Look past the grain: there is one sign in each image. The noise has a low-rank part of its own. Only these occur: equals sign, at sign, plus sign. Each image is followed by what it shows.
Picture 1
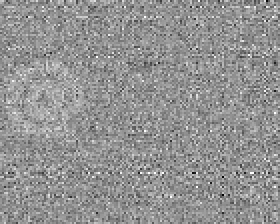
at sign
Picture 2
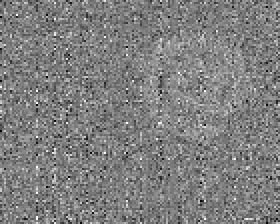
at sign
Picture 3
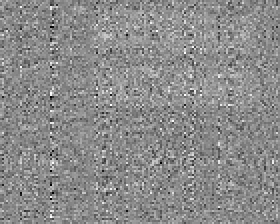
equals sign
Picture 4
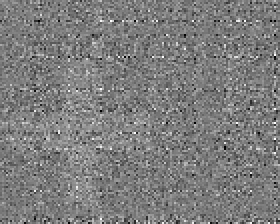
plus sign
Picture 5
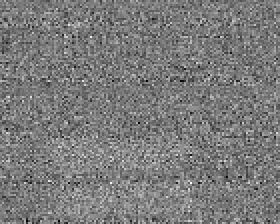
equals sign
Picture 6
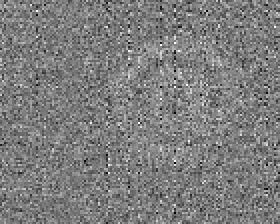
at sign
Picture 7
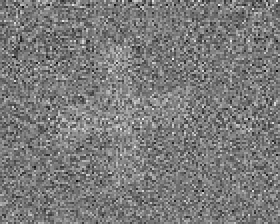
plus sign
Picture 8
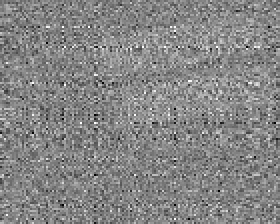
equals sign
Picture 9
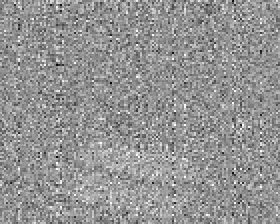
equals sign
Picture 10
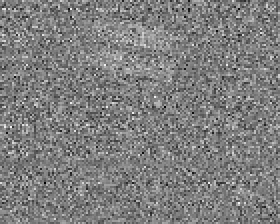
equals sign
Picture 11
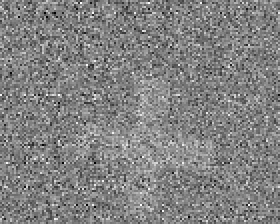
plus sign
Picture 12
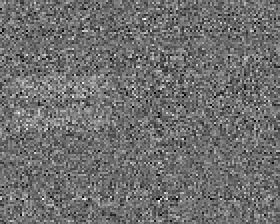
equals sign
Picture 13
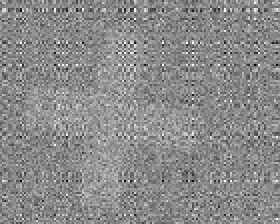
plus sign
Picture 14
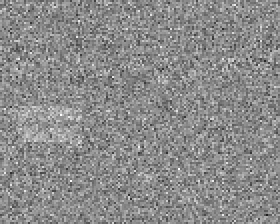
equals sign
